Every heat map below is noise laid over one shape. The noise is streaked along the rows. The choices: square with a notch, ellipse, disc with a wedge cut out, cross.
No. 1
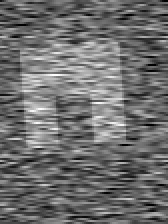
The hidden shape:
square with a notch
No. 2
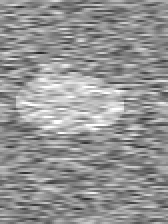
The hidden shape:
ellipse
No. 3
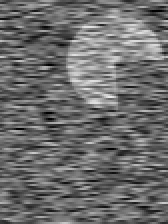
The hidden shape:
disc with a wedge cut out
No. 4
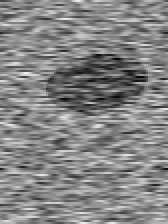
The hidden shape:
ellipse
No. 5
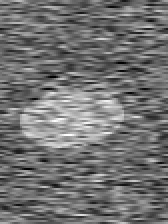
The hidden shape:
ellipse
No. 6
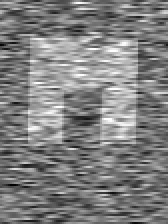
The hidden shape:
square with a notch
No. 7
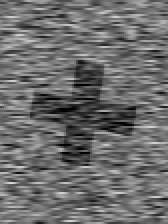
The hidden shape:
cross
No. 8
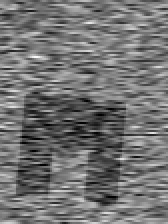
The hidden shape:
square with a notch
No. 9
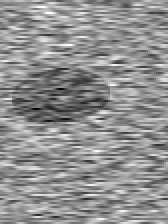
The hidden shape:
ellipse
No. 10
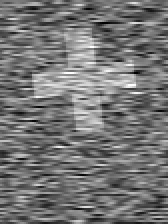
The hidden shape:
cross
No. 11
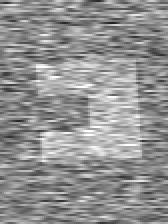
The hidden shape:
square with a notch
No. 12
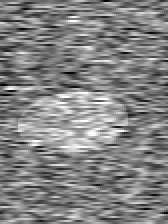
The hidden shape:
ellipse
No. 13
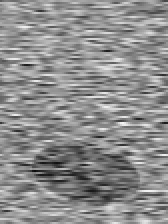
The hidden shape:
ellipse
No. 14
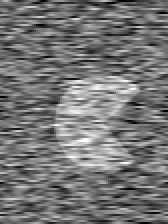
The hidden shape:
disc with a wedge cut out
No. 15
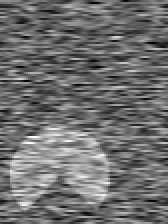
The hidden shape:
disc with a wedge cut out
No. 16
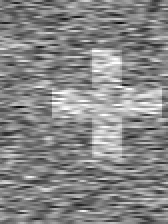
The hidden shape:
cross
